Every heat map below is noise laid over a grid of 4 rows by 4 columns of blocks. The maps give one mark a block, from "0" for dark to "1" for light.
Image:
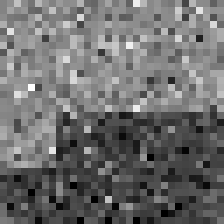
1 1 1 1
1 1 1 1
1 0 0 0
0 0 0 0
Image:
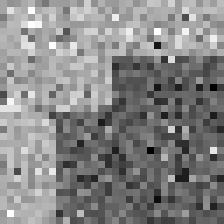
1 1 1 1
1 1 0 0
1 0 0 0
1 0 0 0
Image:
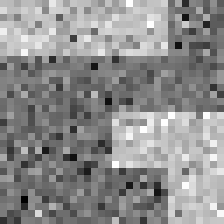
1 1 1 0
0 0 0 0
0 0 1 1
0 0 0 1
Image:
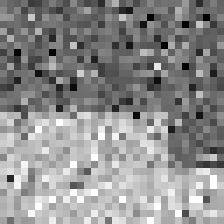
0 0 0 0
0 0 0 0
1 1 1 0
1 1 1 1
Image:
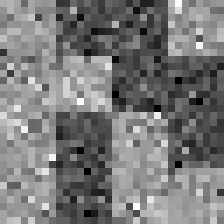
1 0 0 1
1 1 0 0
1 0 1 0
1 0 1 1
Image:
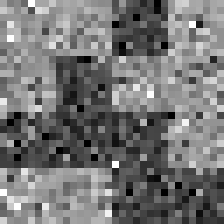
1 1 0 1
1 0 1 1
0 0 0 1
1 1 0 0
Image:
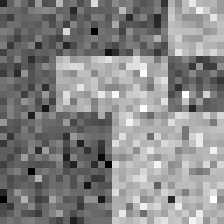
0 0 0 1
0 1 1 0
0 0 1 1
0 0 1 1
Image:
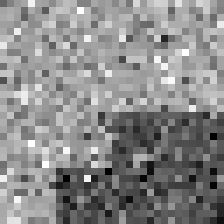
1 1 1 1
1 1 1 1
1 1 0 0
1 0 0 0
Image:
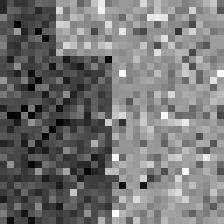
0 1 1 1
0 0 1 1
0 0 1 1
0 0 1 1
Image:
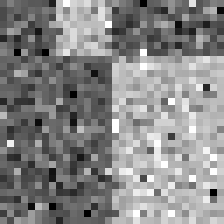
0 1 0 0
0 0 1 1
0 0 1 1
0 0 1 1
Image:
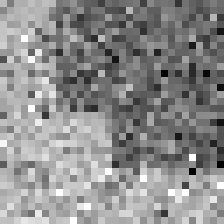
1 0 0 0
1 0 0 0
1 1 0 0
1 1 1 1
